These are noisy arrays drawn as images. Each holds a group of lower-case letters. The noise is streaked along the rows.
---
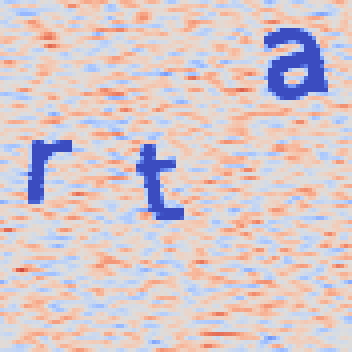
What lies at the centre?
t
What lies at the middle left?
r
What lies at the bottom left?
nothing
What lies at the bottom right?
nothing
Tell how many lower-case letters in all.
3
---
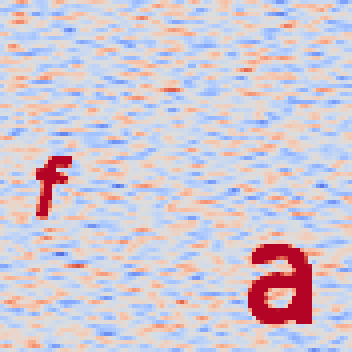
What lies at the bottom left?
nothing
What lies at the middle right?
nothing
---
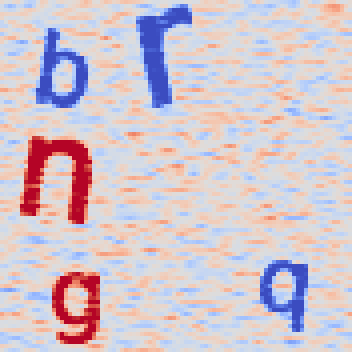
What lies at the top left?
b
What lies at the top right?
nothing
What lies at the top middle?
r
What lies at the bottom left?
g
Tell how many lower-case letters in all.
5
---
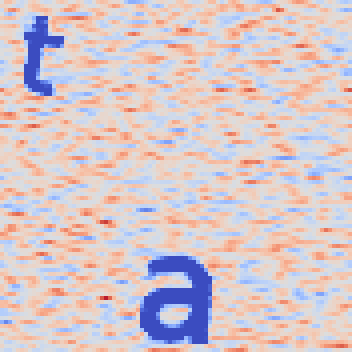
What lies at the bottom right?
nothing
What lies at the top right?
nothing
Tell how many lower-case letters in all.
2
